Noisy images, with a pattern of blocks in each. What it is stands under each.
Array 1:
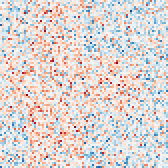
top and bottom mirror each other
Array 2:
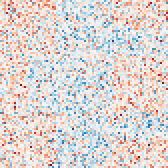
top and bottom mirror each other
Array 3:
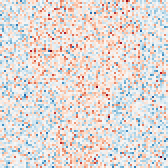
left and right mirror each other
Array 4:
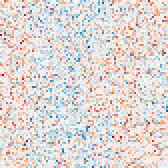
top and bottom mirror each other
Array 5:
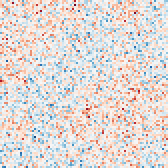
mirrored about the diagonal from the top left
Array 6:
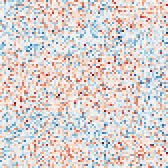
top and bottom mirror each other
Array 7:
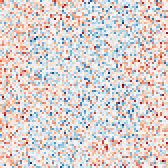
the same after a half turn
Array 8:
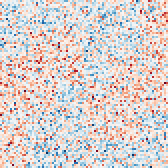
the same after a half turn
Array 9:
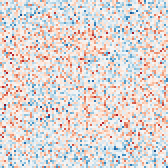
the same after a half turn
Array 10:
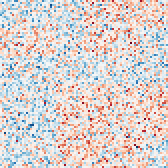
no symmetry
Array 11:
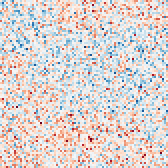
no symmetry
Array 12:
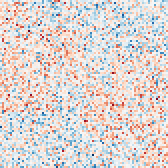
the same after a half turn
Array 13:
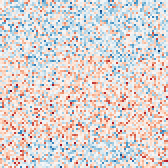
left and right mirror each other
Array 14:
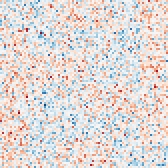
the same after a half turn
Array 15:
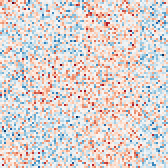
top and bottom mirror each other
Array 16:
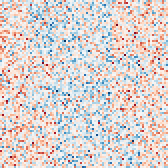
the same after a half turn
